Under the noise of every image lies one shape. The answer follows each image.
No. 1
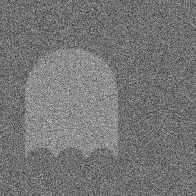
light ghost
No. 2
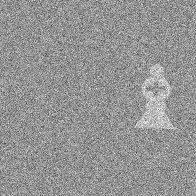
light chess bishop, middle right
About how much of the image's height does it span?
a third
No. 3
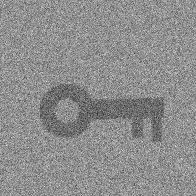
dark key
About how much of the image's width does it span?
two thirds
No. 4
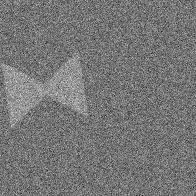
light bow tie, middle left
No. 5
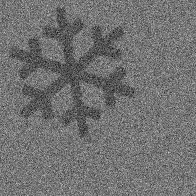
dark snowflake
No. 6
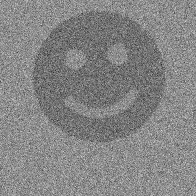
dark smiling face
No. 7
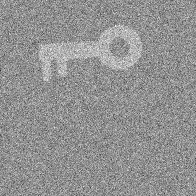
light key
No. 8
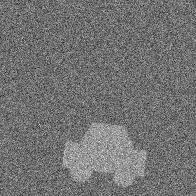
light car, bottom middle
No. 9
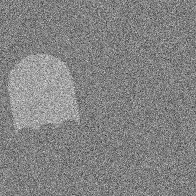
light ghost, middle left
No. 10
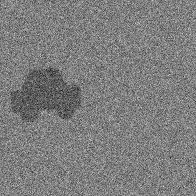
dark car, middle left
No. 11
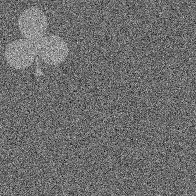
light club, top left
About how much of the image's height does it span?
a third
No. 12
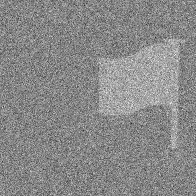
light flag
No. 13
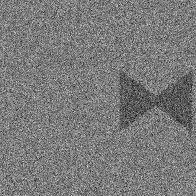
dark bow tie, middle right
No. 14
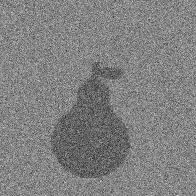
dark pear
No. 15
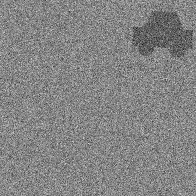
dark car, top right
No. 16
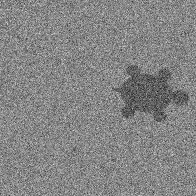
dark turtle, middle right
